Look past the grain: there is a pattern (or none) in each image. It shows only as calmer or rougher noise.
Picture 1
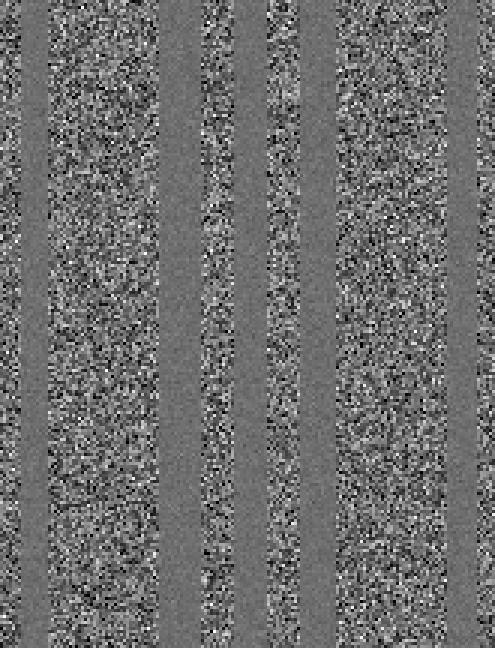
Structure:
bands of columns
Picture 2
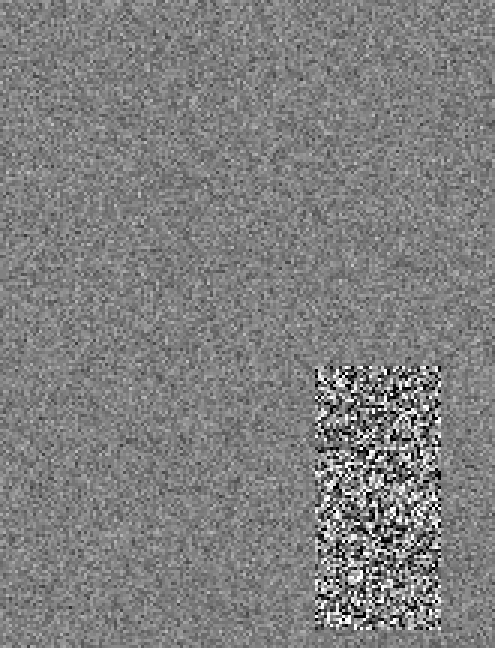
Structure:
one block
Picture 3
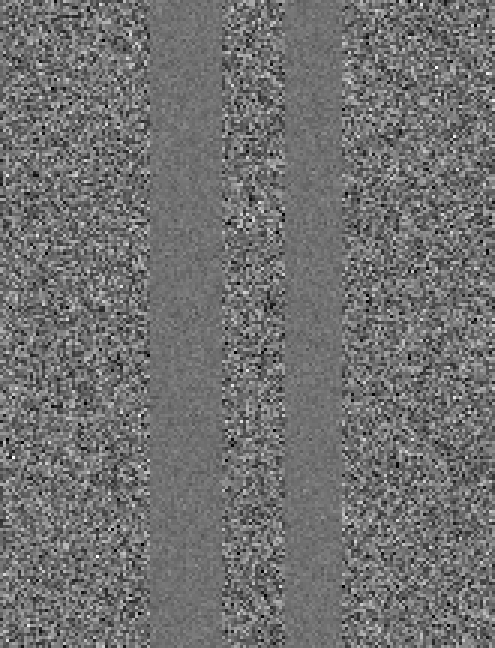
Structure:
bands of columns
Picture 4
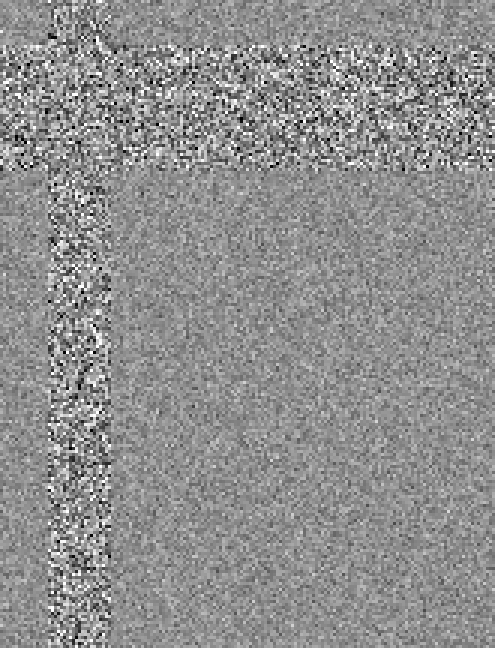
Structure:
bands of rows crossing bands of columns
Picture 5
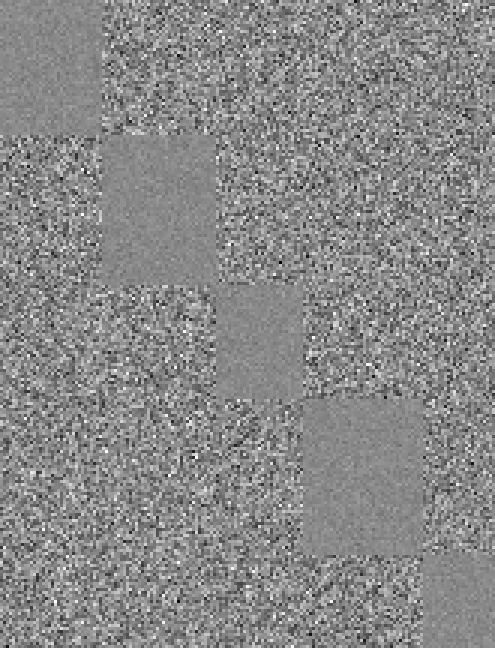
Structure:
blocks along the diagonal
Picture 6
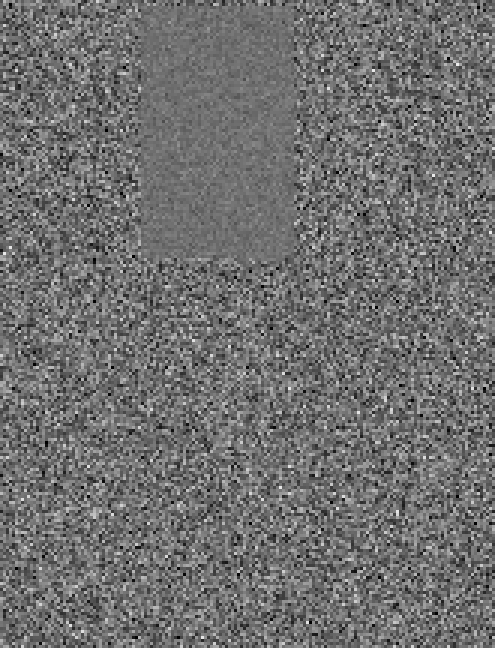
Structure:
one block
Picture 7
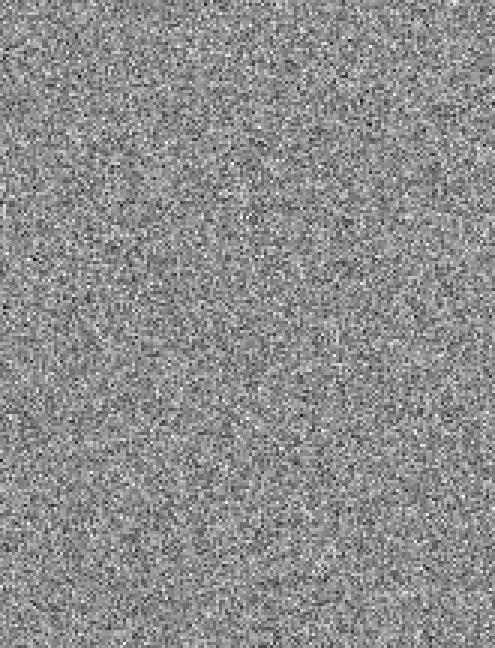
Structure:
only noise
